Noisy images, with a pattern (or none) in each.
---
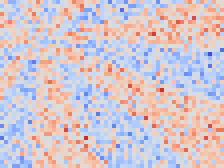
spokes from one point
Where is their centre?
top left
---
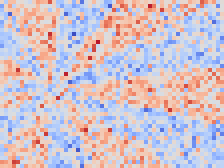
spokes from one point
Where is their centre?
middle left
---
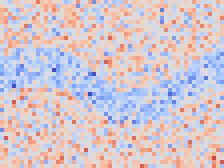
a wavy band
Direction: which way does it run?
left to right
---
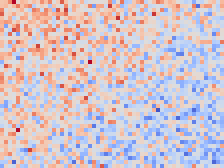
a smooth slope
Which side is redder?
top left
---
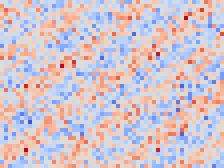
diagonal stripes
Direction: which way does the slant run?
bottom left to top right
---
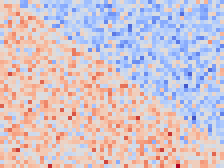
a sharp edge
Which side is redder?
bottom left
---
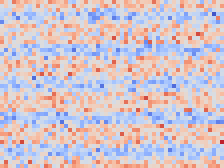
horizontal stripes
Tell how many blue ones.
5
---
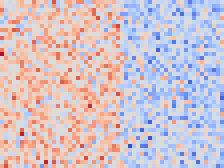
a sharp edge
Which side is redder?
left
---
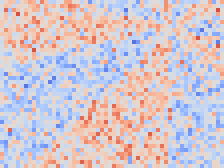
spokes from one point
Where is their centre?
top right
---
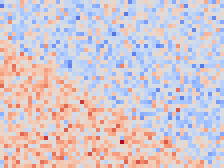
a sharp edge
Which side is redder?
bottom left
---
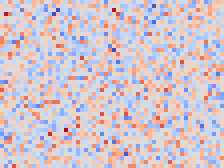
only noise
